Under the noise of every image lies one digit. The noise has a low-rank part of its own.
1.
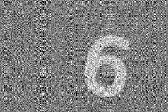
light 6
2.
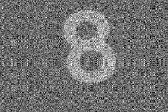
light 8
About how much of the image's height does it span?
two thirds
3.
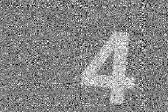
light 4
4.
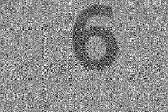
dark 6
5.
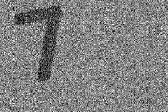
dark 7
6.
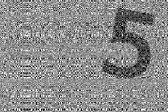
dark 5
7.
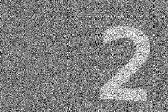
light 2
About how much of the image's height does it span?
two thirds
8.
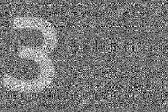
light 3
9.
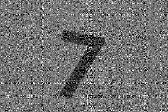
dark 7
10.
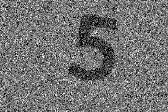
dark 5
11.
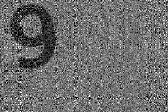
dark 9
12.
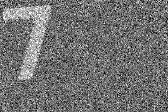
light 7
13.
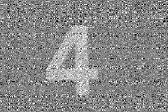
light 4
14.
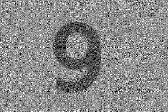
dark 9
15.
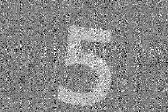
light 5
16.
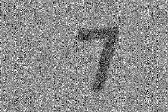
dark 7
